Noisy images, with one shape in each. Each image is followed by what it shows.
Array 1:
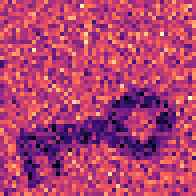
key
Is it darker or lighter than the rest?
darker
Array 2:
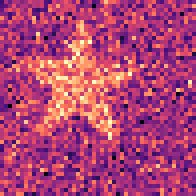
star
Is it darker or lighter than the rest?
lighter
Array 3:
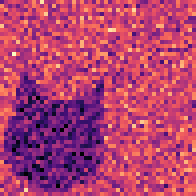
cat's head
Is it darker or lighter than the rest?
darker
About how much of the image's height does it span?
two thirds
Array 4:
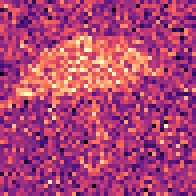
umbrella
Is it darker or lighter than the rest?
lighter
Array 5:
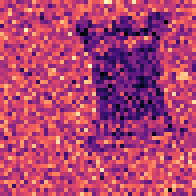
chess rook
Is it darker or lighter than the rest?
darker
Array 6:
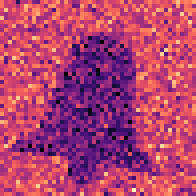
bell
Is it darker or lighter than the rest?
darker
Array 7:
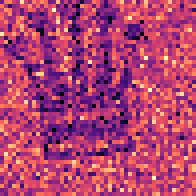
chess queen
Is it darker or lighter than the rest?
darker
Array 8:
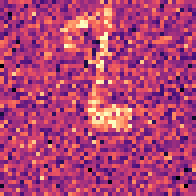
musical note
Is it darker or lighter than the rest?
lighter
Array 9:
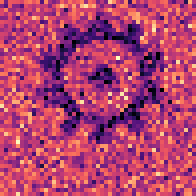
gear
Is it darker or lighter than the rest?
darker
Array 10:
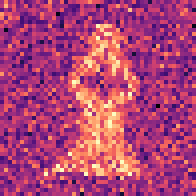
chess bishop
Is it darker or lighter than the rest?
lighter
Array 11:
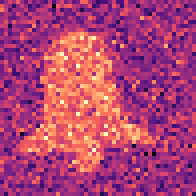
bell
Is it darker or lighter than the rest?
lighter
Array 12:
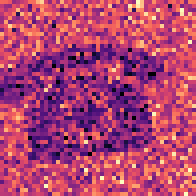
telephone
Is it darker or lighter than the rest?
darker
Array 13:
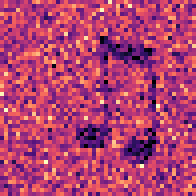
pair of musical notes
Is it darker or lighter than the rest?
darker
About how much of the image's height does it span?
two thirds
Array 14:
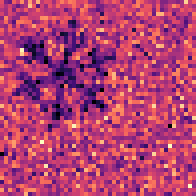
snowflake
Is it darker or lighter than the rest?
darker
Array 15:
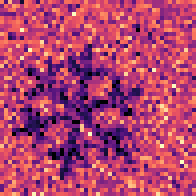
snowflake
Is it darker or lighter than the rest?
darker
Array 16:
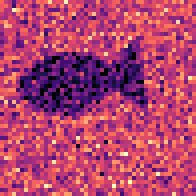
fish
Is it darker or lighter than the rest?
darker
